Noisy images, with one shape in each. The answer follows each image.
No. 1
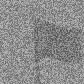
dark flag
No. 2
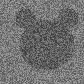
dark bear's head
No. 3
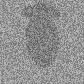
dark footprint
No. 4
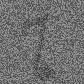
dark musical note
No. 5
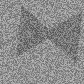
dark bow tie
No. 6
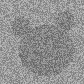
dark bear's head
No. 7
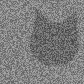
dark cat's head
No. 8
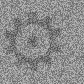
dark gear
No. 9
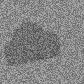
dark cloud
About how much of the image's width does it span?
two thirds
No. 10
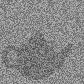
dark teapot
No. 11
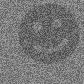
dark smiling face
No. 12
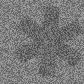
dark asterisk
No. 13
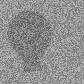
dark light bulb
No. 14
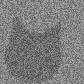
dark cat's head
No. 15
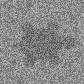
dark turtle
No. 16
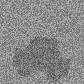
dark car
